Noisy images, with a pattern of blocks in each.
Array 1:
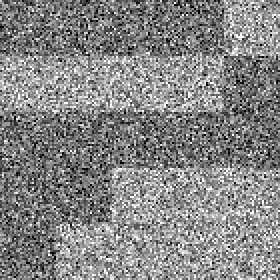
no symmetry
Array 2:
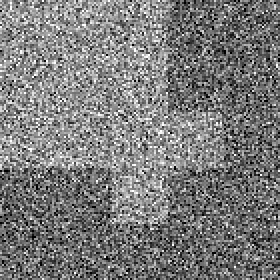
mirrored about the diagonal from the top left
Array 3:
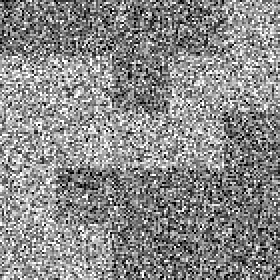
no symmetry
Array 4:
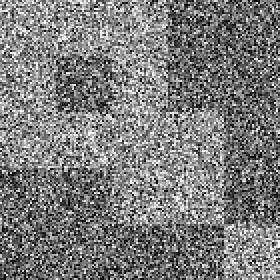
mirrored about the diagonal from the top left
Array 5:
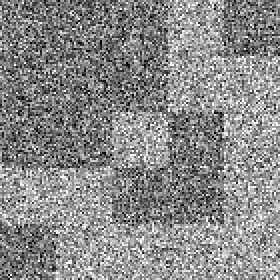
mirrored about the diagonal from the top left
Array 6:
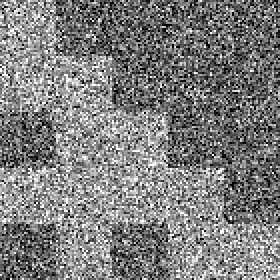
mirrored about the diagonal from the bottom left
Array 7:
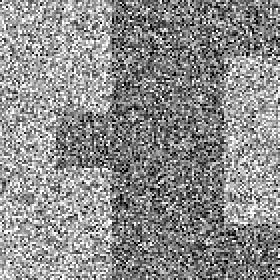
top and bottom mirror each other
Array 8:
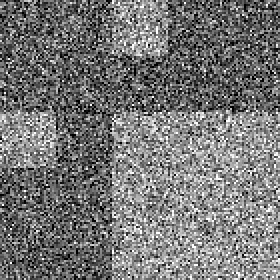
mirrored about the diagonal from the top left
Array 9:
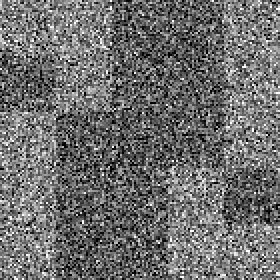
the same after a half turn
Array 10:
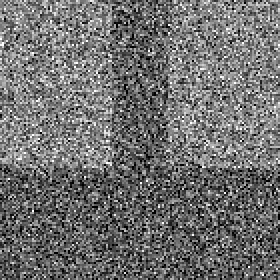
left and right mirror each other
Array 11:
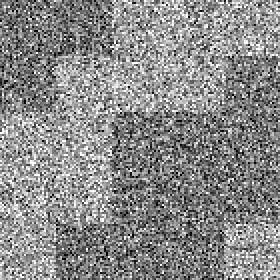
mirrored about the diagonal from the top left
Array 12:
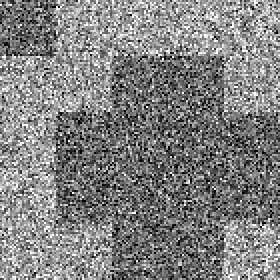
mirrored about the diagonal from the top left
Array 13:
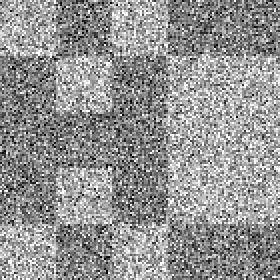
top and bottom mirror each other
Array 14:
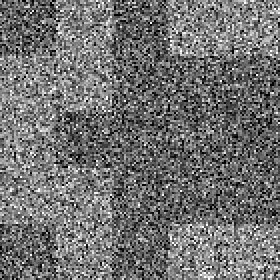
top and bottom mirror each other
